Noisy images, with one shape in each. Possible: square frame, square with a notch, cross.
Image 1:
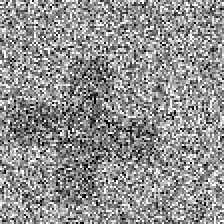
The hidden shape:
cross
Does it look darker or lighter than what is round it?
darker
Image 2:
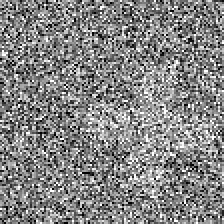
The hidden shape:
cross
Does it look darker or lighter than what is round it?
lighter
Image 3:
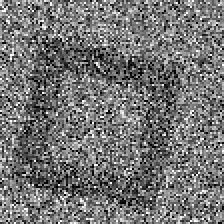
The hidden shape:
square frame
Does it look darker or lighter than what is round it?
darker
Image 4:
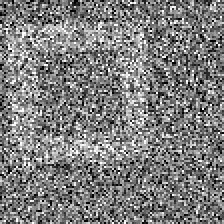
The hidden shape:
square frame
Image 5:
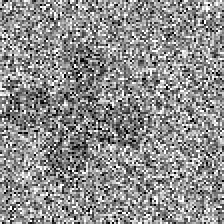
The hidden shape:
cross
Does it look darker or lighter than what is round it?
darker
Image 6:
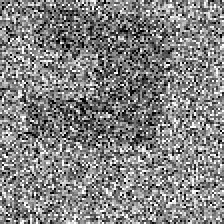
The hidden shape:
square with a notch
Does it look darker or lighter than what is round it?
darker
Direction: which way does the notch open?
left
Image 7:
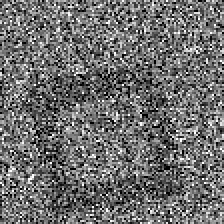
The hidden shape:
square frame
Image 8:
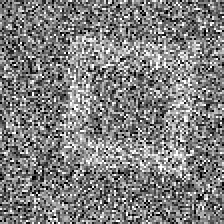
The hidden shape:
square frame
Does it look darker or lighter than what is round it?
lighter
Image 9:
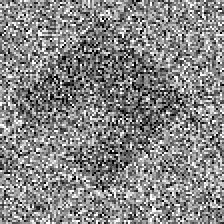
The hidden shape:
square with a notch
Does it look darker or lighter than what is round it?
darker
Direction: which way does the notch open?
down and left
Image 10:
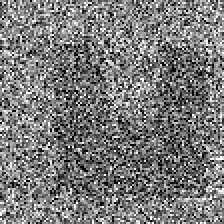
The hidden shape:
square with a notch
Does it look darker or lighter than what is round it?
darker
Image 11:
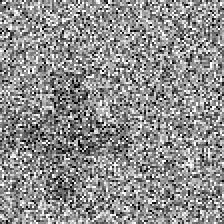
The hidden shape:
cross
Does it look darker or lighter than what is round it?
darker
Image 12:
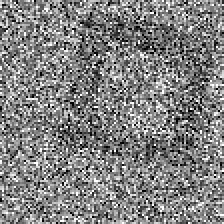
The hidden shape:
square frame
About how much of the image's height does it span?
two thirds
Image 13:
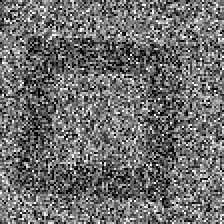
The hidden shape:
square frame
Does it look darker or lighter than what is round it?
darker
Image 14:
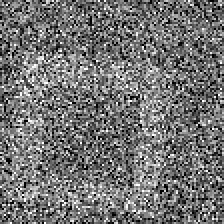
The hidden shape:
square frame
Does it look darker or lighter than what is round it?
lighter
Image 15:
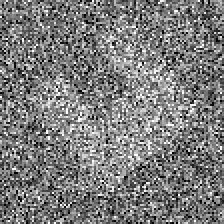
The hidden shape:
square with a notch
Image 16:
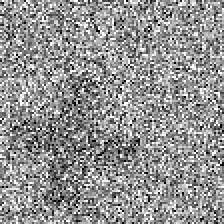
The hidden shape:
cross
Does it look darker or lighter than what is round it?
darker
